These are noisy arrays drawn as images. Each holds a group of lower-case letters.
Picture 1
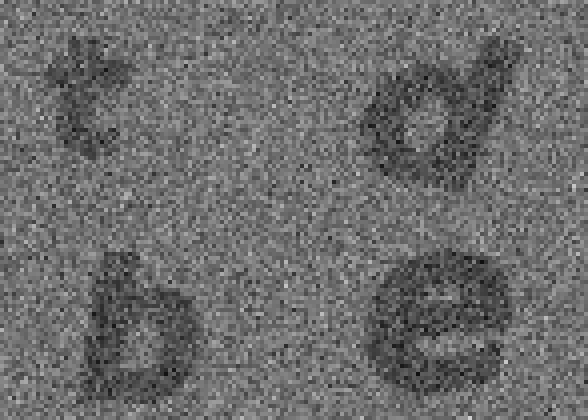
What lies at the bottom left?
b
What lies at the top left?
t
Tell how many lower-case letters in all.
4
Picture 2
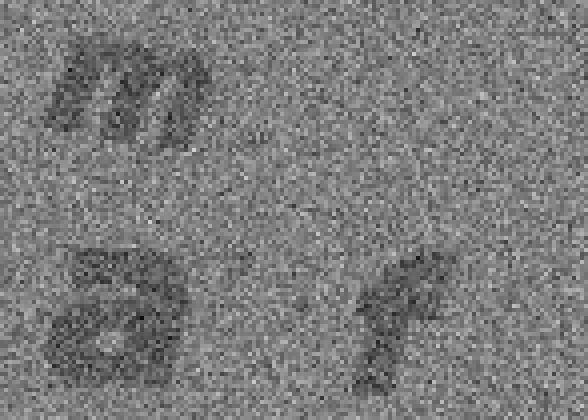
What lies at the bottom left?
a
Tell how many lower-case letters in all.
3
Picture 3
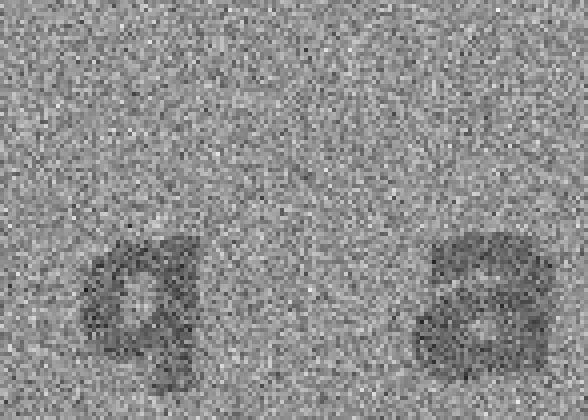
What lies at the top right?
nothing
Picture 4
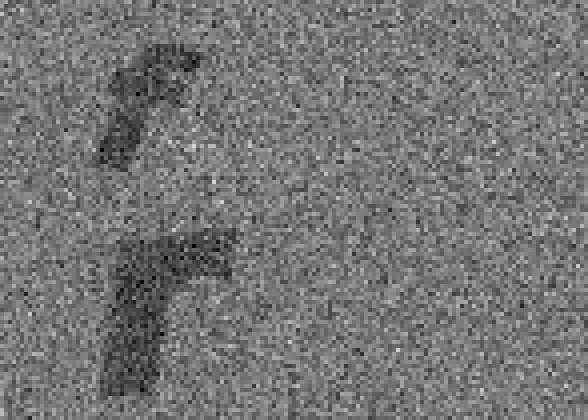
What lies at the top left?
f
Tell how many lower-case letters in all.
2
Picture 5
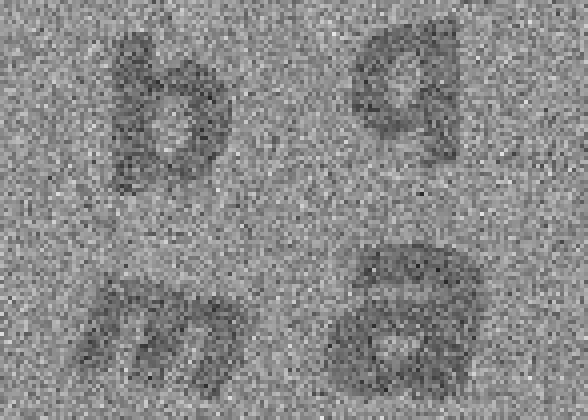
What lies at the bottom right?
a
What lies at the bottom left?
m
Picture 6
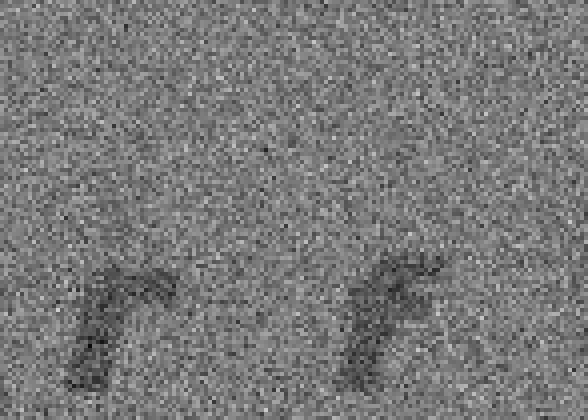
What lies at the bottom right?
f
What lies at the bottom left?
r
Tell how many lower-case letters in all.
2
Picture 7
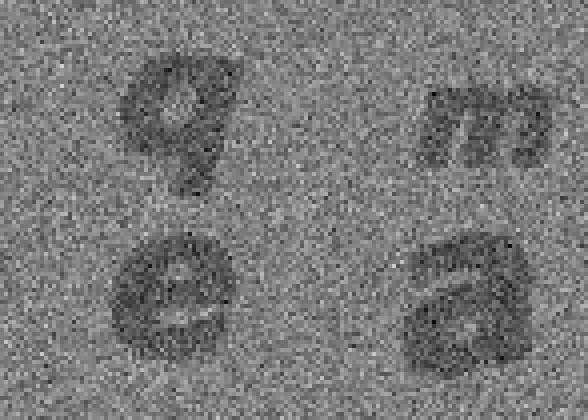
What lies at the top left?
q
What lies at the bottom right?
a
